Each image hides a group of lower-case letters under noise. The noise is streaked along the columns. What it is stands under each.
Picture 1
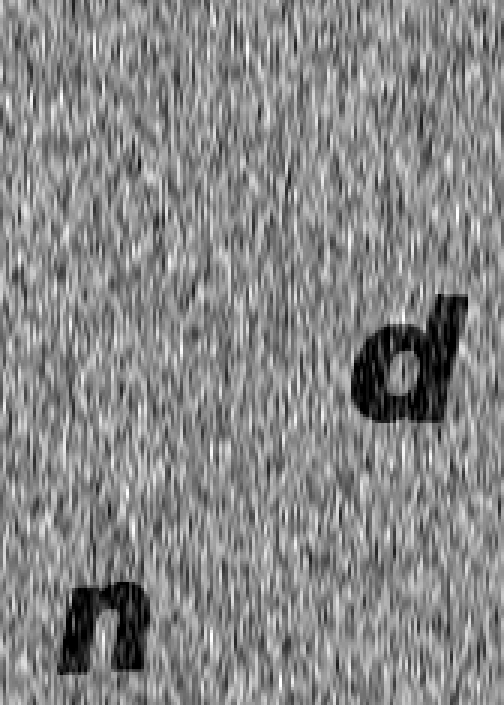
middle right: d; bottom left: n
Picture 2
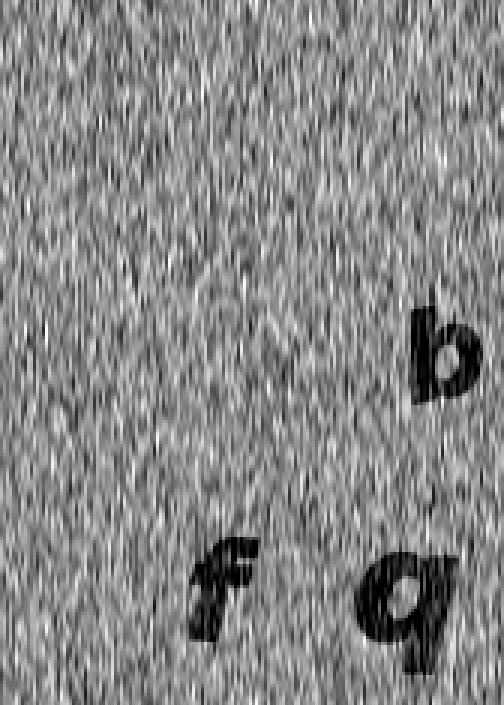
middle right: b; bottom middle: f; bottom right: q
